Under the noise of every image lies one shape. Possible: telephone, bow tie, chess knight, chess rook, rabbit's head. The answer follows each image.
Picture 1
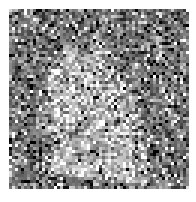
chess knight
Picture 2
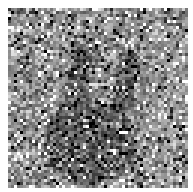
rabbit's head
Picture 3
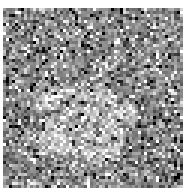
telephone
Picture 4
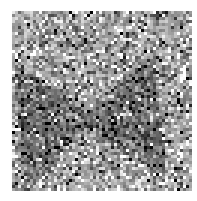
bow tie
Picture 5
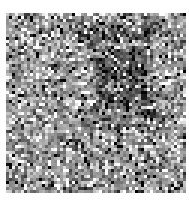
chess rook
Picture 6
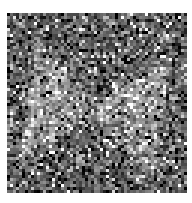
bow tie
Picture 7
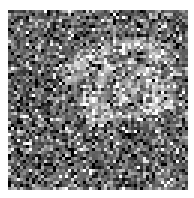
telephone
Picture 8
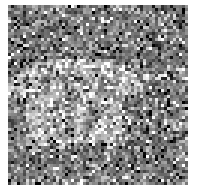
telephone
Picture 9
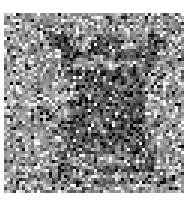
chess rook
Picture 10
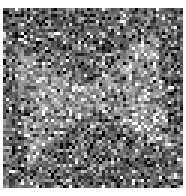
bow tie
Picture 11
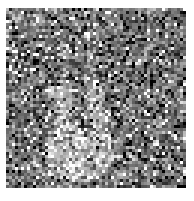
rabbit's head
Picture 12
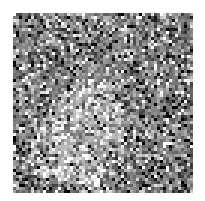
chess knight
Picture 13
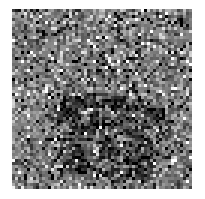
telephone
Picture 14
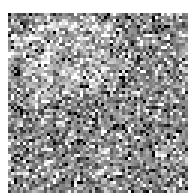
telephone
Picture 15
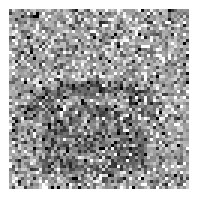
telephone
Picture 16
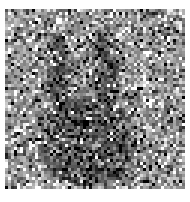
rabbit's head
